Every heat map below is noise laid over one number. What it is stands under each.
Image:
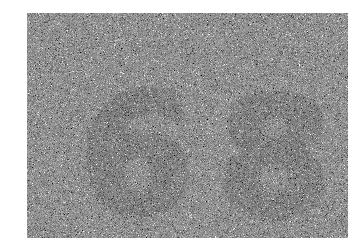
68
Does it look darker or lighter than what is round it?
darker
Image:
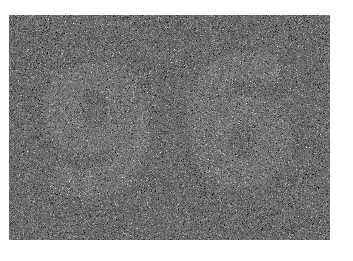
96
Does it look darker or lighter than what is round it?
lighter
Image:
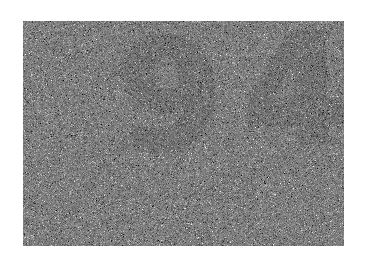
94
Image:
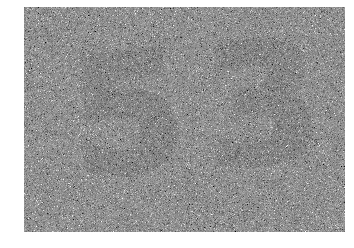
53
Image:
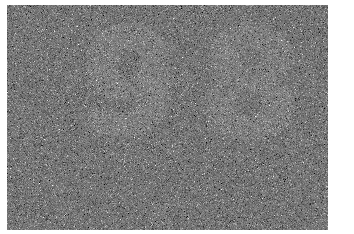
98
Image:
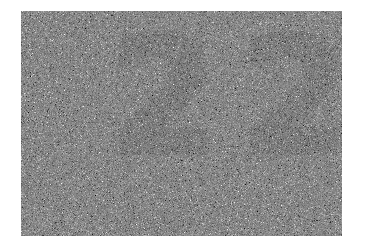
22
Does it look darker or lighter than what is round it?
darker
